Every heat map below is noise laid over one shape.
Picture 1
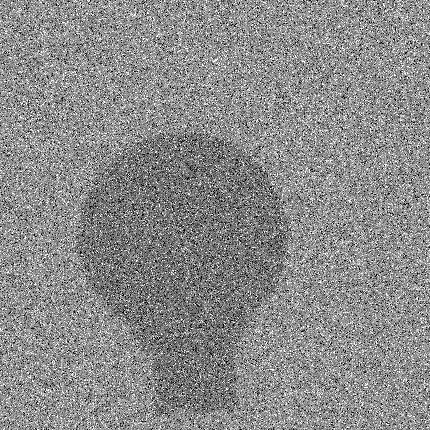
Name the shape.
light bulb
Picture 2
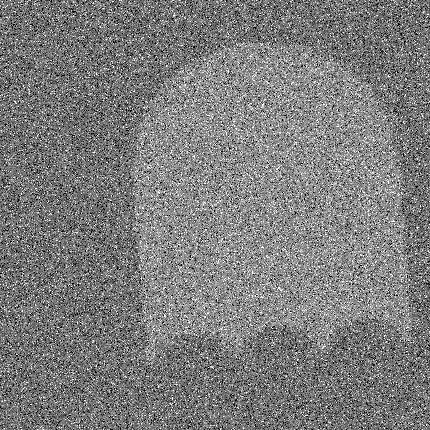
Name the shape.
ghost
